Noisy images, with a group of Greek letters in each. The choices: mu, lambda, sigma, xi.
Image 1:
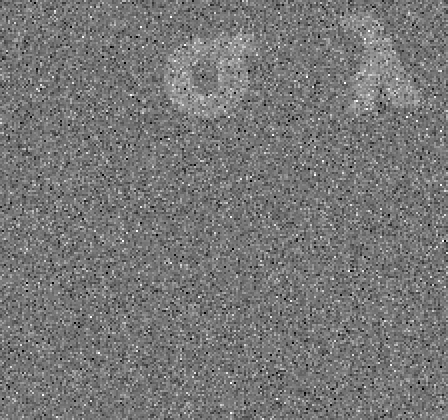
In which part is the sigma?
top middle
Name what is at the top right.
lambda
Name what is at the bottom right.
nothing
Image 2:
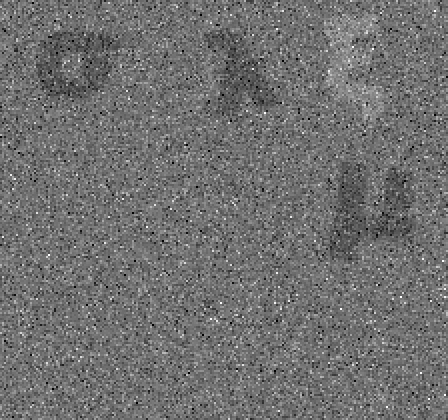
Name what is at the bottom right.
nothing
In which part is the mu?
middle right
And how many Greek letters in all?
4
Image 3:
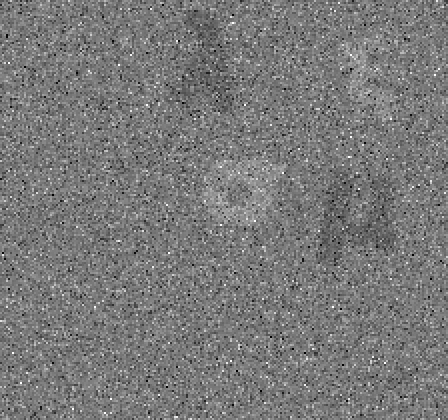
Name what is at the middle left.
nothing
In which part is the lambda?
top middle
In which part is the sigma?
centre
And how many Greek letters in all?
4
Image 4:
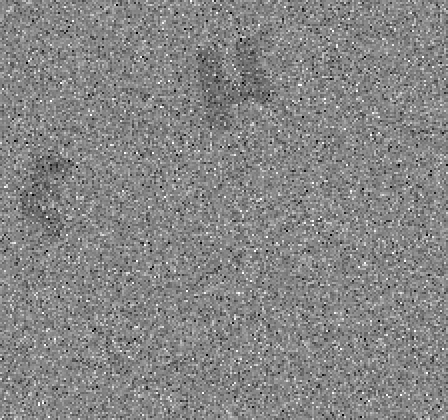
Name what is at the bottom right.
nothing
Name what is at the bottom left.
nothing
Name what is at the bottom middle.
nothing
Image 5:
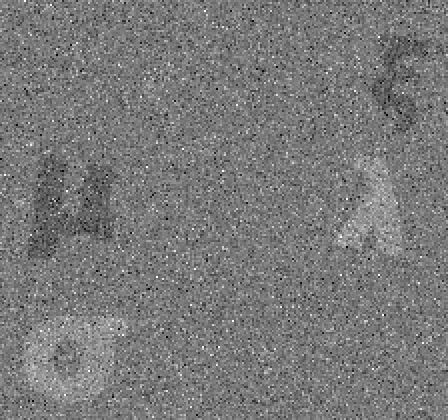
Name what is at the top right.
xi
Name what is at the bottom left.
sigma
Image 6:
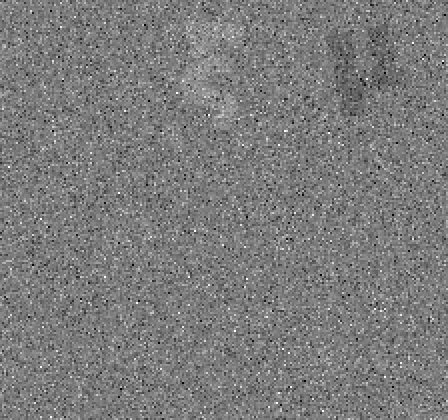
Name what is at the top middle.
xi
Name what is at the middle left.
nothing
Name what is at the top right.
mu
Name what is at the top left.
nothing
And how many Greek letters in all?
2
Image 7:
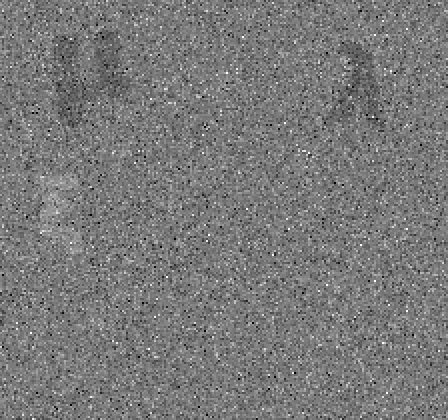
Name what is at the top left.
mu
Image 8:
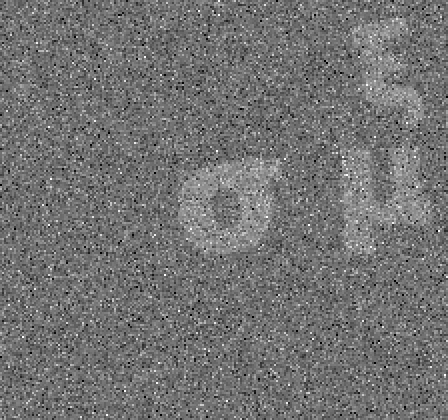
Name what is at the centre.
sigma
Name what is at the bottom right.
nothing
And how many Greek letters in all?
3
